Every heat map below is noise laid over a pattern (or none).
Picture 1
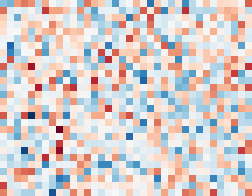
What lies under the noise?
only noise
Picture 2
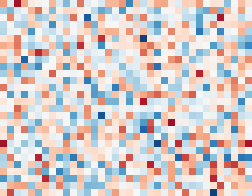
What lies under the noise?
only noise
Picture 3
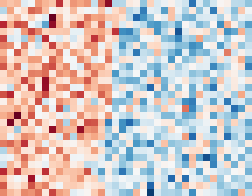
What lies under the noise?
a sharp edge
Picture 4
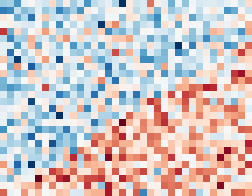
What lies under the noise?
a sharp edge
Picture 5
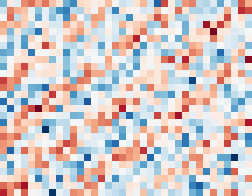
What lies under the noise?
diagonal stripes
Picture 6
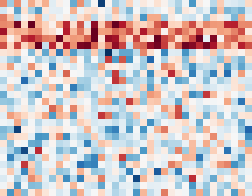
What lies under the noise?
one horizontal stripe
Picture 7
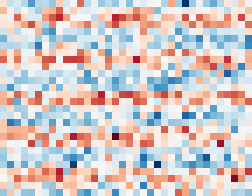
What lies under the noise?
horizontal stripes
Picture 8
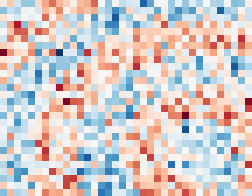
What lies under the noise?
rings round one point
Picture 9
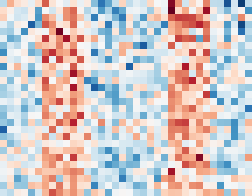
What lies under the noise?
vertical stripes
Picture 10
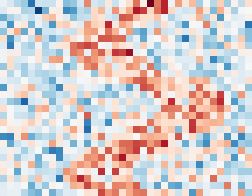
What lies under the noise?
a wavy band
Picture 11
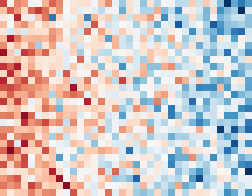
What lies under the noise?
a smooth slope
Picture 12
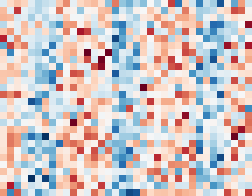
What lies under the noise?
vertical stripes
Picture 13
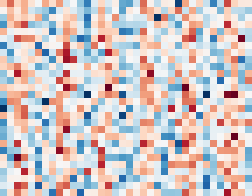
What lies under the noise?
vertical stripes
